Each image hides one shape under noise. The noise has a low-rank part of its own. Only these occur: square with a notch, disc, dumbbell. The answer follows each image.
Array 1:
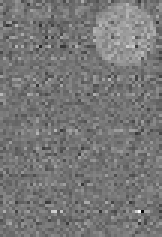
disc
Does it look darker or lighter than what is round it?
lighter
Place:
top right
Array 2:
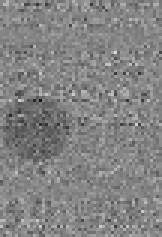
disc
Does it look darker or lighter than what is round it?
darker
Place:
middle left
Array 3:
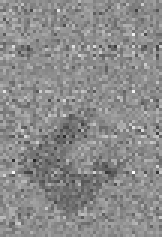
square with a notch
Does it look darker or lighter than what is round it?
darker
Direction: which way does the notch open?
up and right
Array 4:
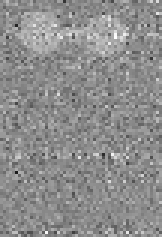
dumbbell
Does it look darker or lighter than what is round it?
lighter
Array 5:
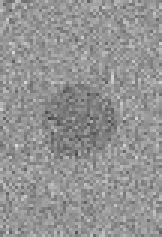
disc
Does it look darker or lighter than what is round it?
darker
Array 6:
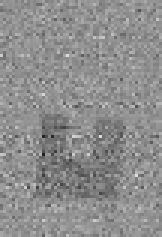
square with a notch
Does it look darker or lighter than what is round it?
darker
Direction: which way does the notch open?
up
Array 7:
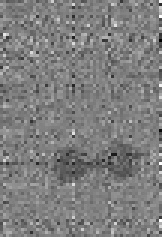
dumbbell
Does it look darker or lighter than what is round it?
darker
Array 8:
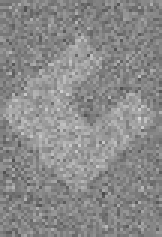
square with a notch
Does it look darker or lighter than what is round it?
lighter
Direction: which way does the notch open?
up and right
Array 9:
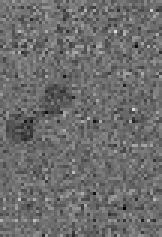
dumbbell
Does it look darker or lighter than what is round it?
darker
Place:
middle left
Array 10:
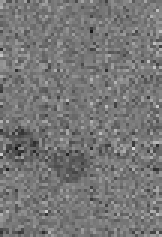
dumbbell
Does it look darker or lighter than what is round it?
darker
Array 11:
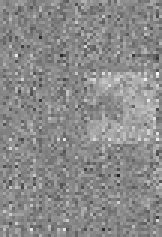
square with a notch
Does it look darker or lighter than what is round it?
lighter
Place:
middle right
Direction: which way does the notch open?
left
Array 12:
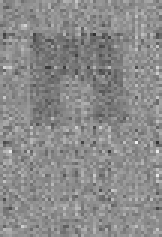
square with a notch
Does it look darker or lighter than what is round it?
darker
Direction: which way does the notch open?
down
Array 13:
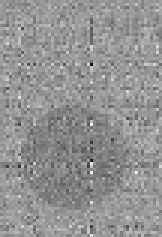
disc
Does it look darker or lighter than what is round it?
darker
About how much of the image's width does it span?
two thirds
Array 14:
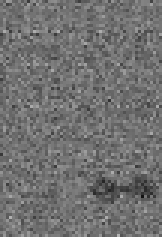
dumbbell
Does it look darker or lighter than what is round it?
darker
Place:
bottom right
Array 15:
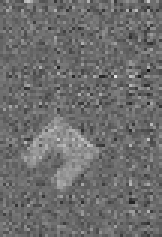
square with a notch
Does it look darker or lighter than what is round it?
lighter
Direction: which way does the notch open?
down and left
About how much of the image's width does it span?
half
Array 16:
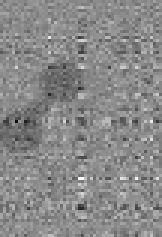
dumbbell
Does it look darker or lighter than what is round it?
darker
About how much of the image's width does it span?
half
